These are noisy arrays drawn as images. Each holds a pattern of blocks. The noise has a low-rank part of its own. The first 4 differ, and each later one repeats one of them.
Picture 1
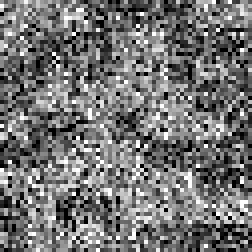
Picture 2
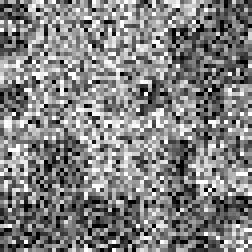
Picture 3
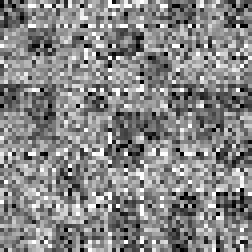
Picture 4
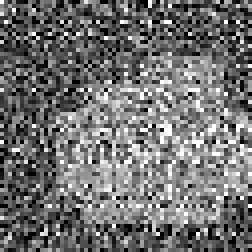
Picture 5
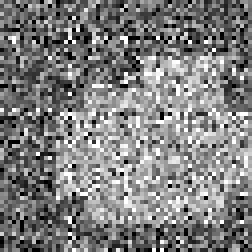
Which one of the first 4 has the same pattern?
4
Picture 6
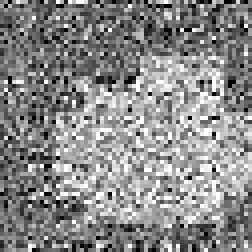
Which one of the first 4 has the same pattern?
4
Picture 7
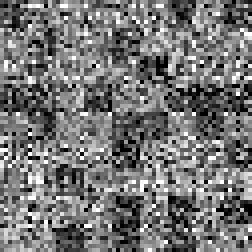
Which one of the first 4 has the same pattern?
3
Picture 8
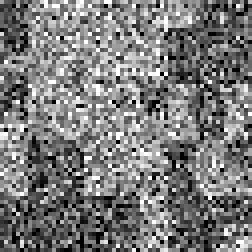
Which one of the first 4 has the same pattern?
2
